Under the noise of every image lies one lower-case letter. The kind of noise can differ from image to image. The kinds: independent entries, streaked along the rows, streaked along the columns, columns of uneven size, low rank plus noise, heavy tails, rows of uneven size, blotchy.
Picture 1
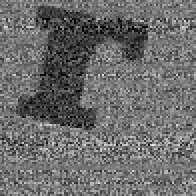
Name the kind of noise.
rows of uneven size
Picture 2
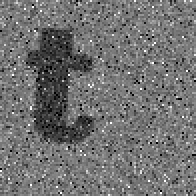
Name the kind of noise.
heavy tails
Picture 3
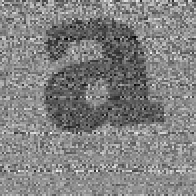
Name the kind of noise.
rows of uneven size
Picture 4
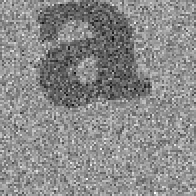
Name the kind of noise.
independent entries
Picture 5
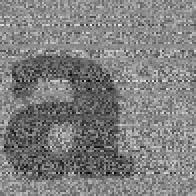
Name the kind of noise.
rows of uneven size
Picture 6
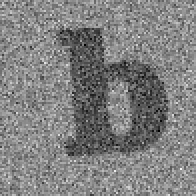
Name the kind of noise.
independent entries
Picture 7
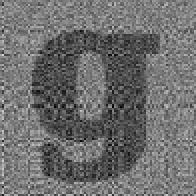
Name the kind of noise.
low rank plus noise
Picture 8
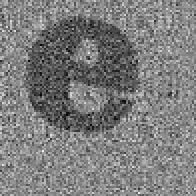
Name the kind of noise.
low rank plus noise
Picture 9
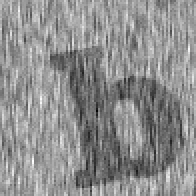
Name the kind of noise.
streaked along the columns
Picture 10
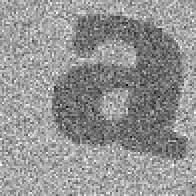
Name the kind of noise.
independent entries
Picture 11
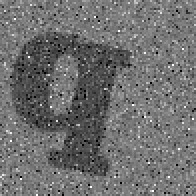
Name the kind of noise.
heavy tails
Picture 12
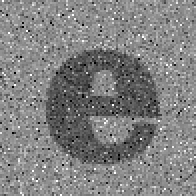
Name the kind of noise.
heavy tails
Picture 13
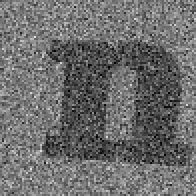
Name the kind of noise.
independent entries
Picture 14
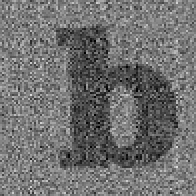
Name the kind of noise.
low rank plus noise
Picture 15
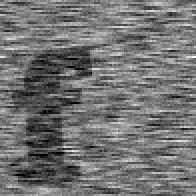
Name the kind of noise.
streaked along the rows
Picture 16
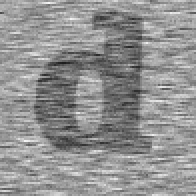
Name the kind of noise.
streaked along the rows
